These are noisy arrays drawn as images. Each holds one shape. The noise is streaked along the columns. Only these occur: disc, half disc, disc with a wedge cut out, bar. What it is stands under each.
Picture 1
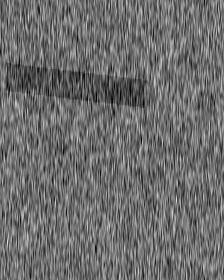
bar
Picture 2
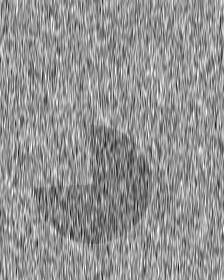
disc with a wedge cut out
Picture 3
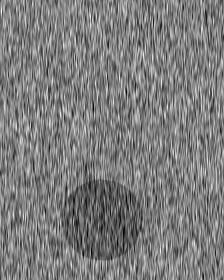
disc
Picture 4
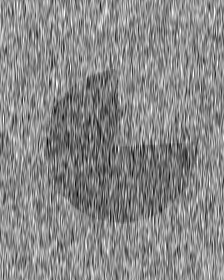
disc with a wedge cut out
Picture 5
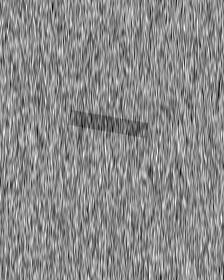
bar
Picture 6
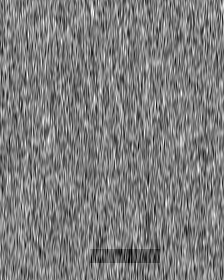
bar
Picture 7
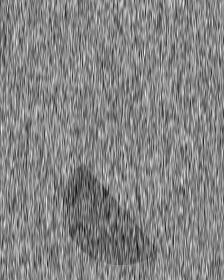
half disc
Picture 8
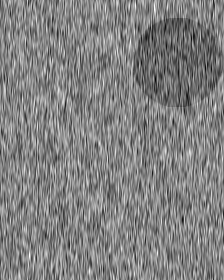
disc
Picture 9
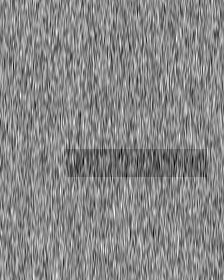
bar
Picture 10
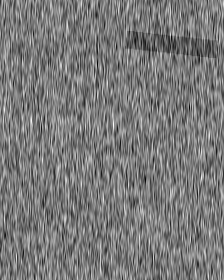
bar
